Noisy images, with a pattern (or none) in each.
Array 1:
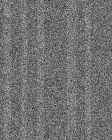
bands of columns
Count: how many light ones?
5
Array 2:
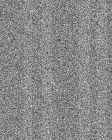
bands of columns
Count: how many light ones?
4
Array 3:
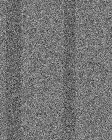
bands of columns
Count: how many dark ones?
2
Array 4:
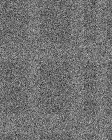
bands of rows crossing bands of columns
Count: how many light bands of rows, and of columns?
2 and 3
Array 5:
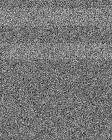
bands of rows
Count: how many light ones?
2
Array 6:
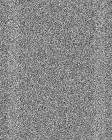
bands of columns
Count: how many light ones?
2
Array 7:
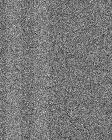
bands of columns
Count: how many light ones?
2
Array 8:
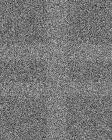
bands of rows crossing bands of columns
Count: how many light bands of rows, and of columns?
2 and 1
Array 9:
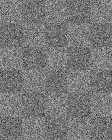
a checkerboard
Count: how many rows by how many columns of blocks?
6 by 5
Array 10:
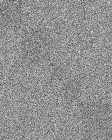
blocks along the diagonal
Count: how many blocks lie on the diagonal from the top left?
5
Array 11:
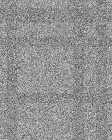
bands of rows crossing bands of columns
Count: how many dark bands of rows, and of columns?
3 and 3
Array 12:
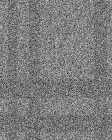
bands of rows crossing bands of columns
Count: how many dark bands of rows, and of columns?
2 and 3
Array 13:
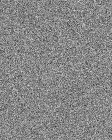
only noise
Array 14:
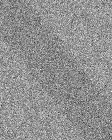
a diagonal band
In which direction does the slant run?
top left to bottom right
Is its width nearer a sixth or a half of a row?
a half
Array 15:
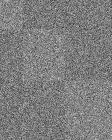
blocks along the diagonal
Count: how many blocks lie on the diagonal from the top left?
3
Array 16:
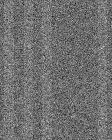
bands of columns
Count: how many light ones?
4
